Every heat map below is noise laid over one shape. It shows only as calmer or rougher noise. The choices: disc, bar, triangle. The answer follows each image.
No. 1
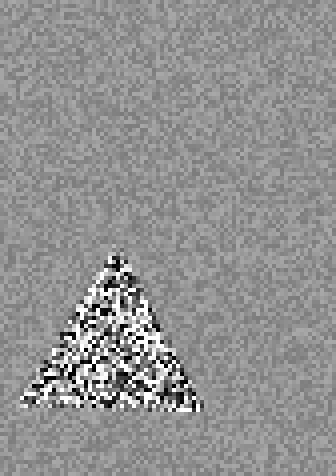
triangle
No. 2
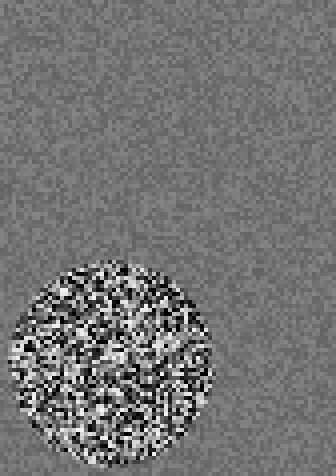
disc
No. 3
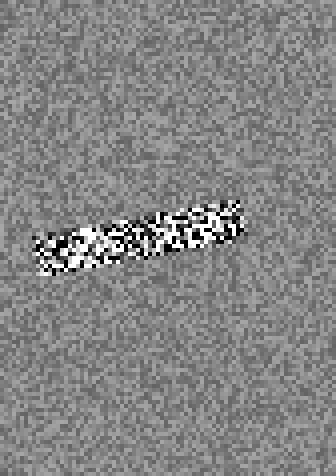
bar
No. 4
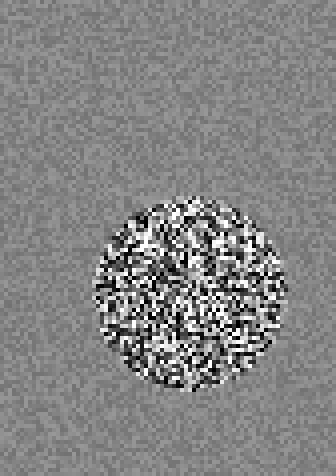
disc
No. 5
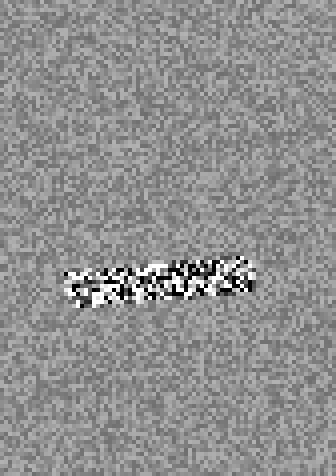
bar
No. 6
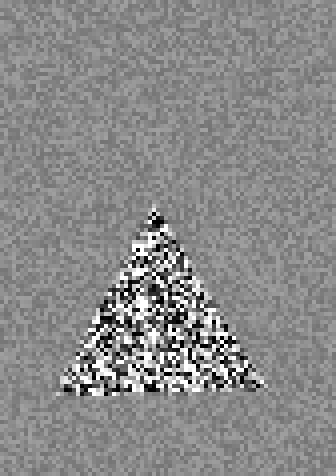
triangle
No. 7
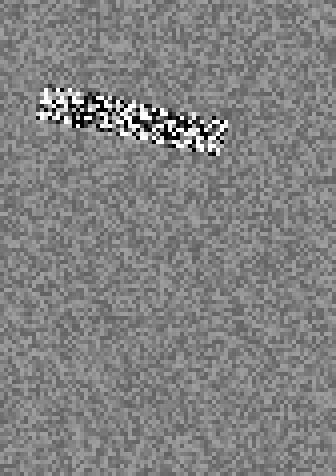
bar
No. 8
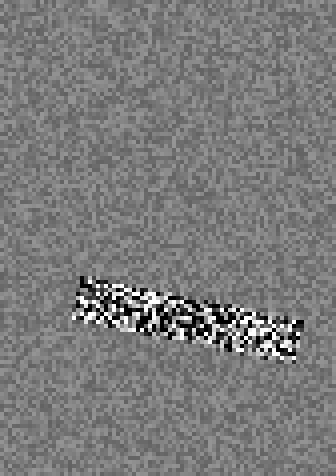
bar
